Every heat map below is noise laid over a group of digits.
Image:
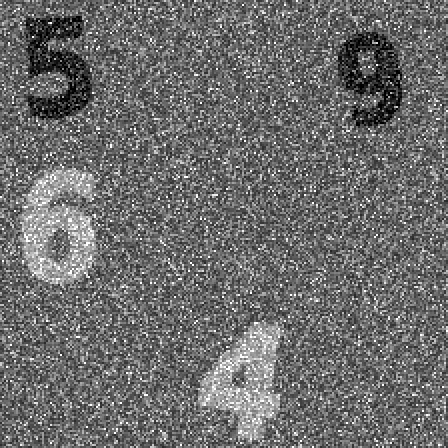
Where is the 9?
top right
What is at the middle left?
6
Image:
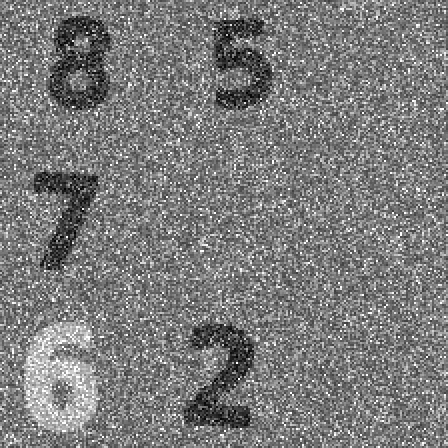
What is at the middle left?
7
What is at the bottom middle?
2
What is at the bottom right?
nothing
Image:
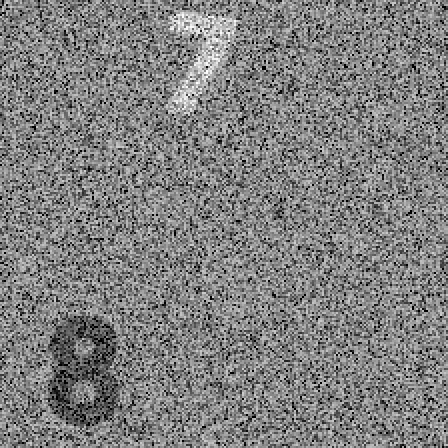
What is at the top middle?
7
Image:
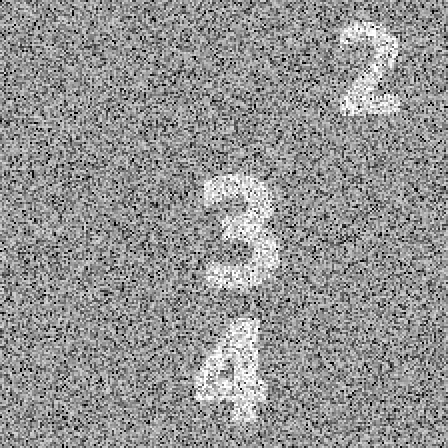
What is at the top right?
2
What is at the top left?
nothing
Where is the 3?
centre
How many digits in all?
3
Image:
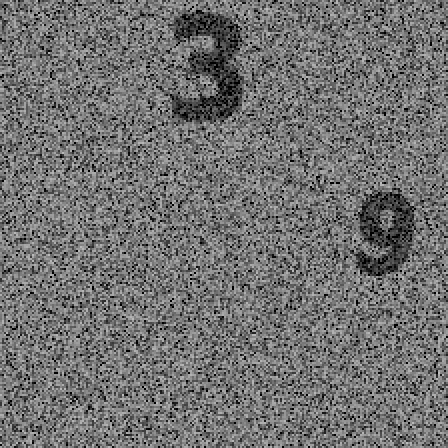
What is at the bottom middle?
nothing
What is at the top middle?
3
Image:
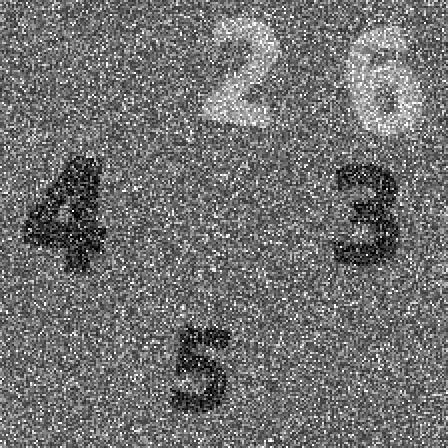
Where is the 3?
middle right
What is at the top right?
6
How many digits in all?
5
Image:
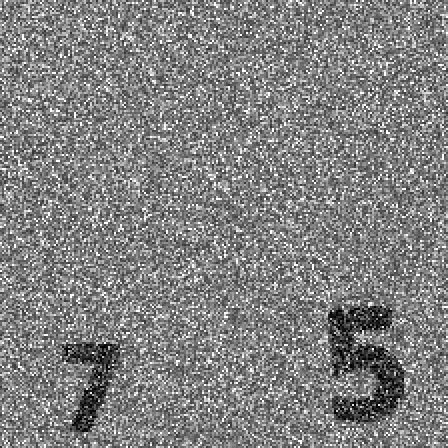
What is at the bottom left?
7
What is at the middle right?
nothing
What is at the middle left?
nothing
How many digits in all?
2
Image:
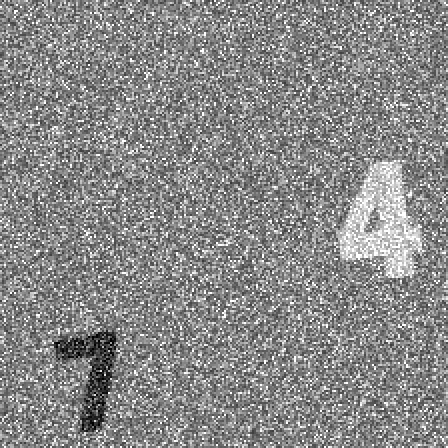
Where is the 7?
bottom left
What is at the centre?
nothing
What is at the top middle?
nothing
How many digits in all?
2
